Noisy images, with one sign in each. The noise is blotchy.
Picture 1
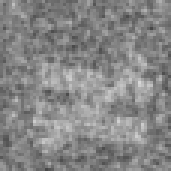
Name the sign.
not-equal sign
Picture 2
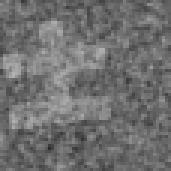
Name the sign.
plus-minus sign
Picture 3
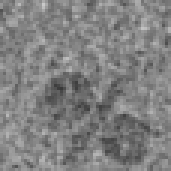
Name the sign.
percent sign
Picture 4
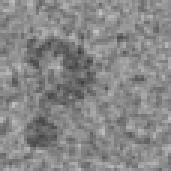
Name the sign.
question mark
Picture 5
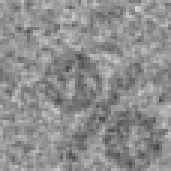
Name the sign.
percent sign
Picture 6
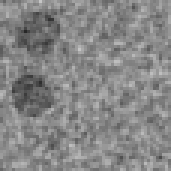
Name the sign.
colon
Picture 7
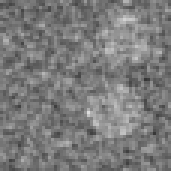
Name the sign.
colon
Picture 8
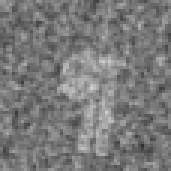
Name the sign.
pilcrow
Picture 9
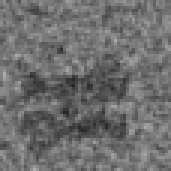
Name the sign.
not-equal sign
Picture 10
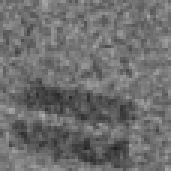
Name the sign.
equals sign
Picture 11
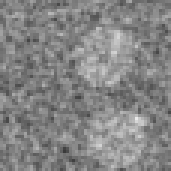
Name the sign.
colon
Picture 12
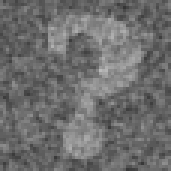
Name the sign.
question mark
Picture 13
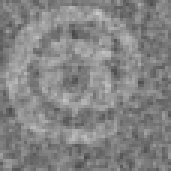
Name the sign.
at sign
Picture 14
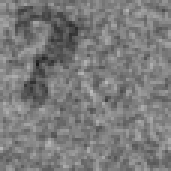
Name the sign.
question mark
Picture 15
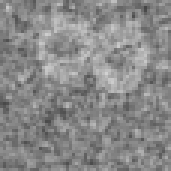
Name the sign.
infinity sign
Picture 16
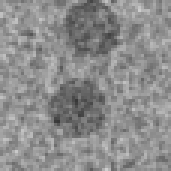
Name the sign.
colon
